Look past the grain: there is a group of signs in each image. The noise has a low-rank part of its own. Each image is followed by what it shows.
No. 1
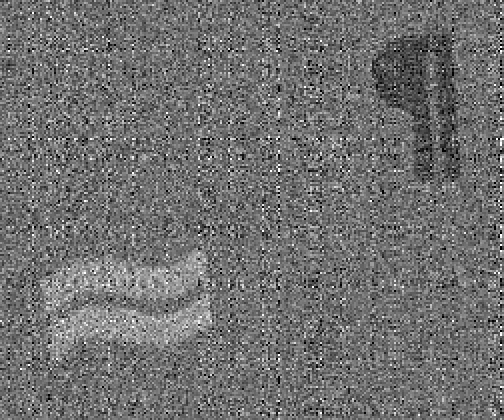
top right: dark pilcrow; bottom left: light approximately sign
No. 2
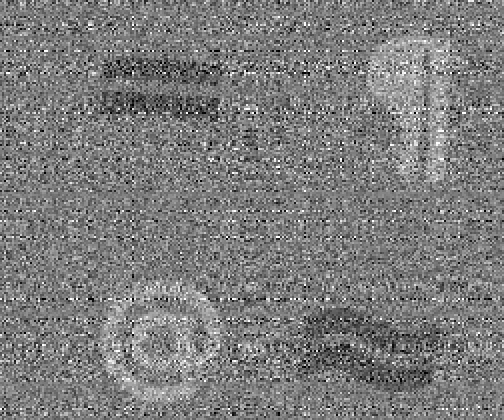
top left: dark equals sign; top right: light pilcrow; bottom left: light at sign; bottom right: dark approximately sign
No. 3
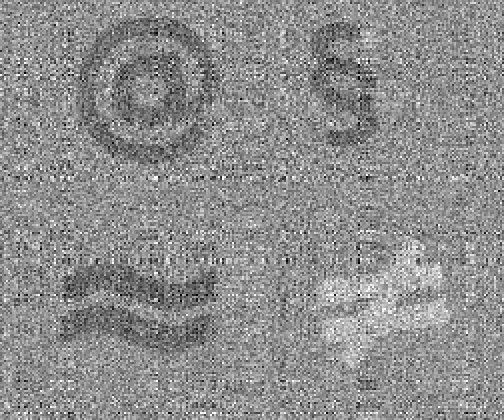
top left: dark at sign; top right: dark section sign; bottom left: dark approximately sign; bottom right: light not-equal sign
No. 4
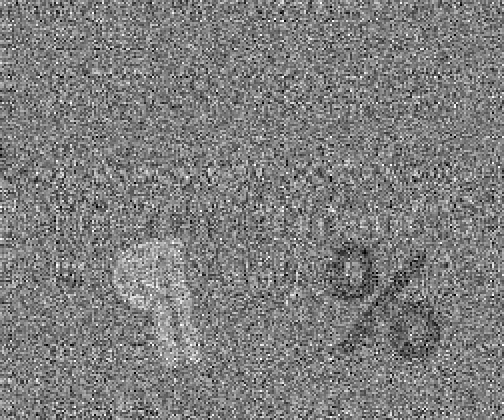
bottom left: light pilcrow; bottom right: dark percent sign
